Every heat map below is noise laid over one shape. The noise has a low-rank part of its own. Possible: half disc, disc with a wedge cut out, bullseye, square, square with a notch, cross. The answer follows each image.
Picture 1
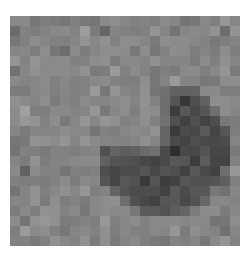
dark disc with a wedge cut out
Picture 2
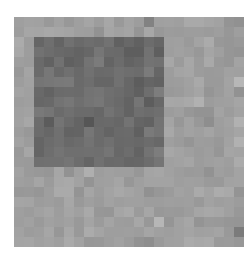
dark square
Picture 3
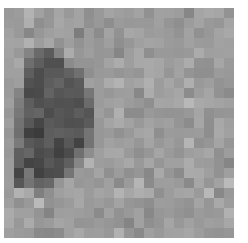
dark half disc
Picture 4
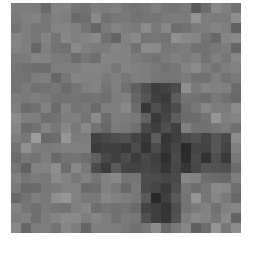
dark cross
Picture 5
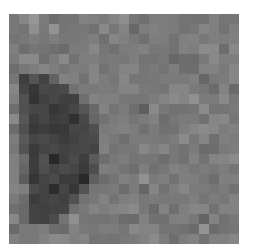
dark half disc
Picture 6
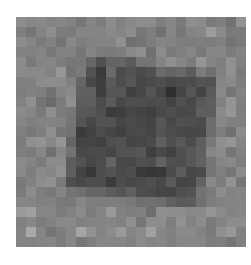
dark square
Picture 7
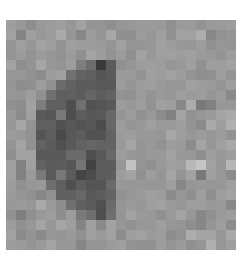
dark half disc
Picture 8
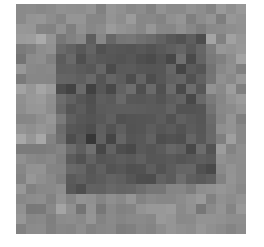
dark square
